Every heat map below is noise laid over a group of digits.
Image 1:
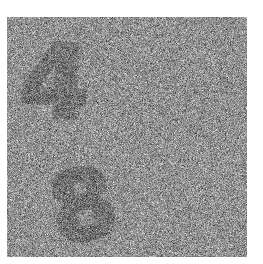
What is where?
top left: dark 4; bottom left: dark 8
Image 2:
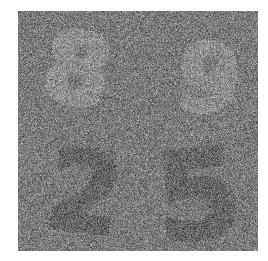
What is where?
top left: light 8; top right: light 9; bottom left: dark 2; bottom right: dark 5
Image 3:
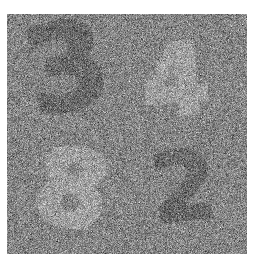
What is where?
top left: dark 3; top right: light 4; bottom left: light 8; bottom right: dark 2
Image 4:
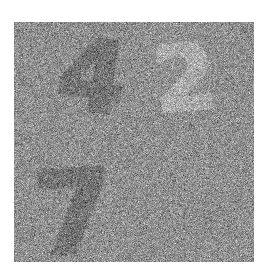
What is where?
top left: dark 4; top right: light 2; bottom left: dark 7
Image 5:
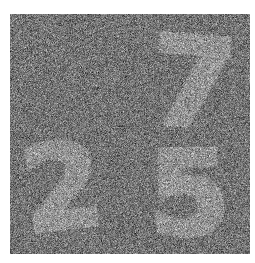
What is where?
top right: light 7; bottom left: light 2; bottom right: light 5
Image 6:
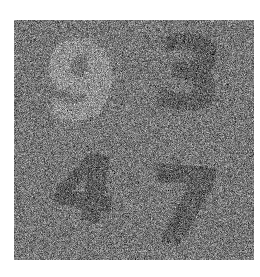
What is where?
top left: light 9; top right: dark 3; bottom left: dark 4; bottom right: dark 7
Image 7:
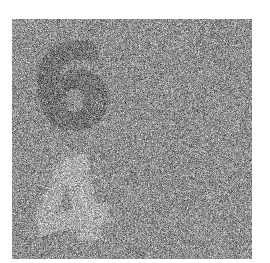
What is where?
top left: dark 6; bottom left: light 4
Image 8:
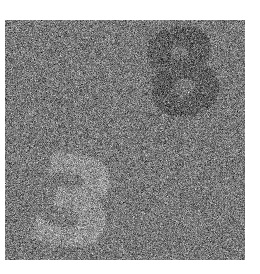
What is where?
top right: dark 8; bottom left: light 3
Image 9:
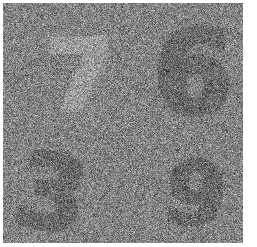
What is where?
top left: light 7; top right: dark 6; bottom left: dark 3; bottom right: dark 9
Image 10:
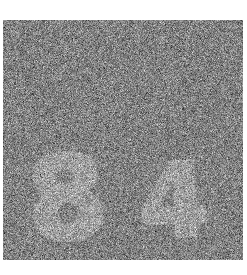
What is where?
bottom left: light 8; bottom right: light 4
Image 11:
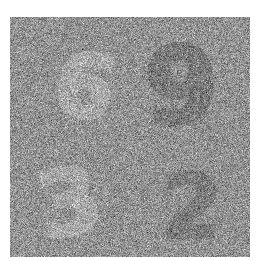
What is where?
top left: light 6; top right: dark 9; bottom left: light 3; bottom right: dark 2
